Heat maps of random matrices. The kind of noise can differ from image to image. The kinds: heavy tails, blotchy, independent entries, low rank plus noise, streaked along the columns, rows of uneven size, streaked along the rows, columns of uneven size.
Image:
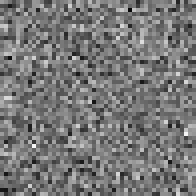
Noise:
low rank plus noise
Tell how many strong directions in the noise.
five to eight
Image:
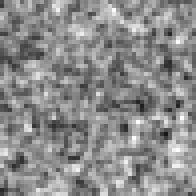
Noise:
blotchy
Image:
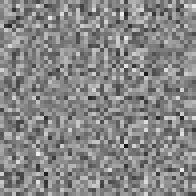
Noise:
low rank plus noise
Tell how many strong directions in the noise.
three or four
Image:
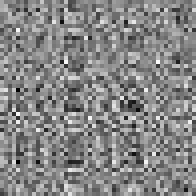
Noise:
low rank plus noise
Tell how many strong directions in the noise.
two
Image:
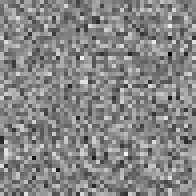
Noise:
low rank plus noise
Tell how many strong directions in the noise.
five to eight
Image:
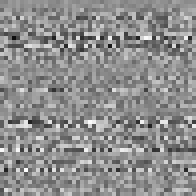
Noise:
rows of uneven size
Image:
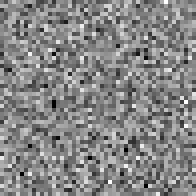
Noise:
independent entries
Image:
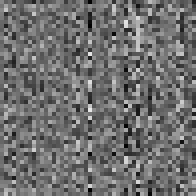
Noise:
columns of uneven size
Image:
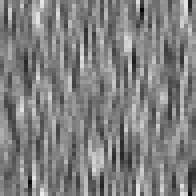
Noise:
streaked along the columns
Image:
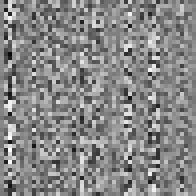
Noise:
columns of uneven size
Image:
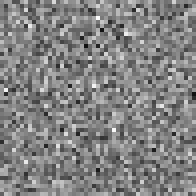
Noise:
independent entries
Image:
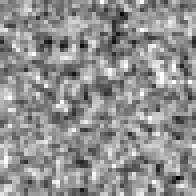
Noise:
blotchy
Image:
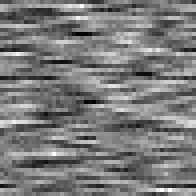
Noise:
streaked along the rows
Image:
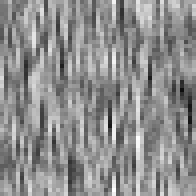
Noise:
streaked along the columns
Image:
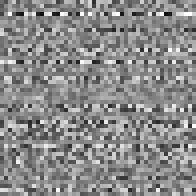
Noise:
rows of uneven size
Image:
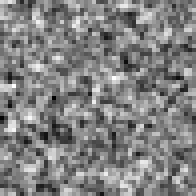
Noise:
blotchy
